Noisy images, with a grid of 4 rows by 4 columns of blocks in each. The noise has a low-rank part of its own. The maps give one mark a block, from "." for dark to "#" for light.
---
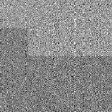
# # # #
. # # #
. . . .
. . . .
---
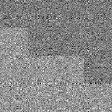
. . . .
# . . .
# # # .
# # # #
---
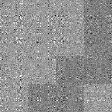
# # # .
# # # .
# # . .
# . . #
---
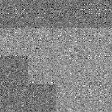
. . . .
# # # #
. # # #
. . # #
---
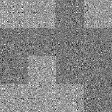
# # . #
. . . .
. # . .
# # # .
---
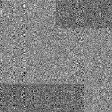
# # . .
# # # #
# # # #
. . . #
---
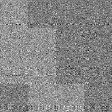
# . . .
# # . .
# # . .
. # # .
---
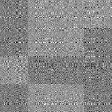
. # # #
. # # .
# . . .
. # # .
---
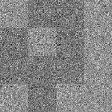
# . . #
. # . #
. . . #
# . # #
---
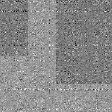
. # . .
. # . .
# # . .
# # # #
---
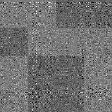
# # . .
. # # #
# . . #
# . . #
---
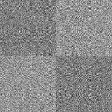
. . # #
. . # #
# # . .
# # . .
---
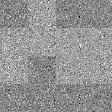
. # . .
# # # #
# . # #
. . . .
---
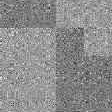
. . # #
# # . #
# # . .
# # . .
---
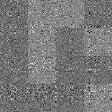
. # # .
. # . #
. # . .
. . . #
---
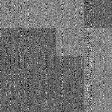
# # # .
. . # #
. . . #
. . . #
